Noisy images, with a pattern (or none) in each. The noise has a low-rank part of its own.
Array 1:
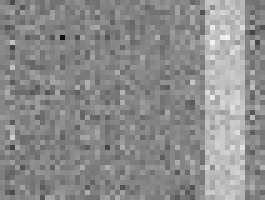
one band of columns
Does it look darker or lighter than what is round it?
lighter
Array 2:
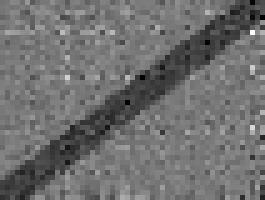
a diagonal band
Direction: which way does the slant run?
bottom left to top right
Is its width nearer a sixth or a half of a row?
a sixth
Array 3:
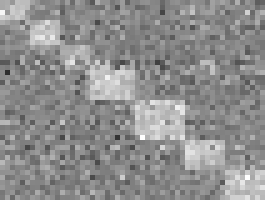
blocks along the diagonal
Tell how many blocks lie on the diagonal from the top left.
7
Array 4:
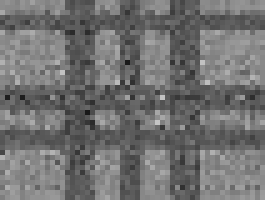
bands of rows crossing bands of columns
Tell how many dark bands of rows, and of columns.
3 and 3
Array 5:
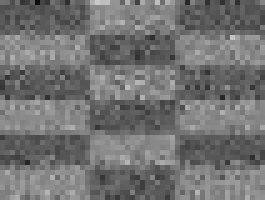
a checkerboard
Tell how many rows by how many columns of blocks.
6 by 3
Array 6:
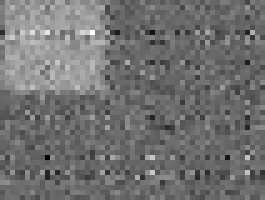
one block
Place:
top left
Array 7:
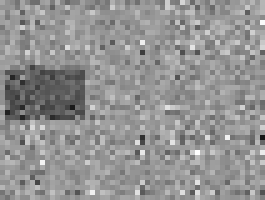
one block
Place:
middle left
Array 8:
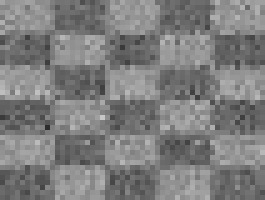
a checkerboard
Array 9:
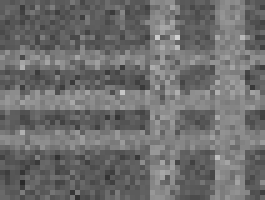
bands of rows crossing bands of columns
